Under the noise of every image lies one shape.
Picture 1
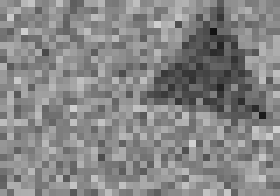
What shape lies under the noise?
triangle
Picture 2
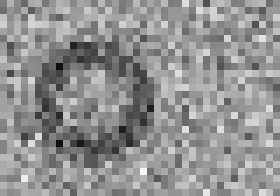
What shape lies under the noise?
ring
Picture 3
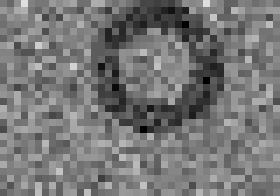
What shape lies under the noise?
ring
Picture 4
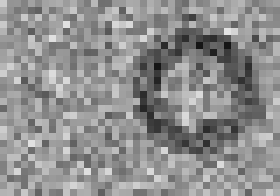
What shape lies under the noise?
ring
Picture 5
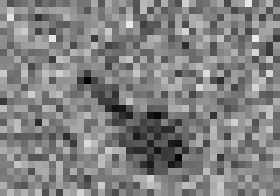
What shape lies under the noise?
lollipop
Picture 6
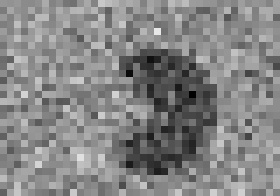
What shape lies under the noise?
disc with a wedge cut out
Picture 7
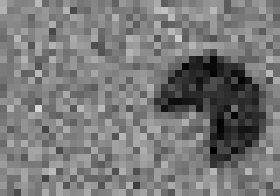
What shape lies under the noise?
disc with a wedge cut out
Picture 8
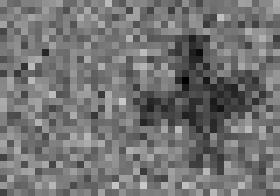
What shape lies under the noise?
cross
